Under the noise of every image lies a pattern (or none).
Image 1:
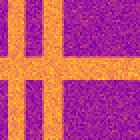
bands of rows crossing bands of columns
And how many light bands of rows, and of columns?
1 and 2
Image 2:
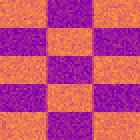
a checkerboard
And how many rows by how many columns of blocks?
5 by 3
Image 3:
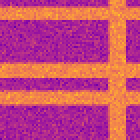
bands of rows crossing bands of columns
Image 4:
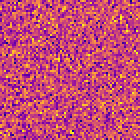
only noise
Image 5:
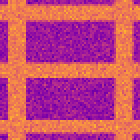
bands of rows crossing bands of columns
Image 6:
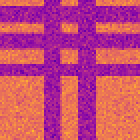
bands of rows crossing bands of columns
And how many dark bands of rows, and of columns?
3 and 2
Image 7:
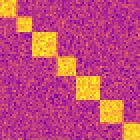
blocks along the diagonal
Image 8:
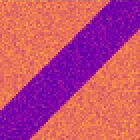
a diagonal band
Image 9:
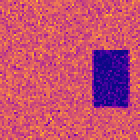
one block
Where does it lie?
middle right
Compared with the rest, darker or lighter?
darker
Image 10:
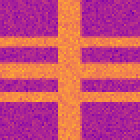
bands of rows crossing bands of columns
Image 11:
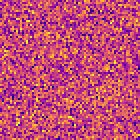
only noise
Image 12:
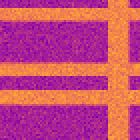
bands of rows crossing bands of columns
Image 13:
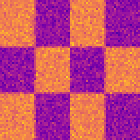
a checkerboard
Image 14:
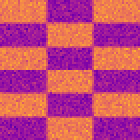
a checkerboard
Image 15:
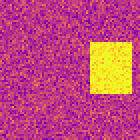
one block
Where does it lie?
middle right
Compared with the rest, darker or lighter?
lighter
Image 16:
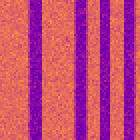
bands of columns
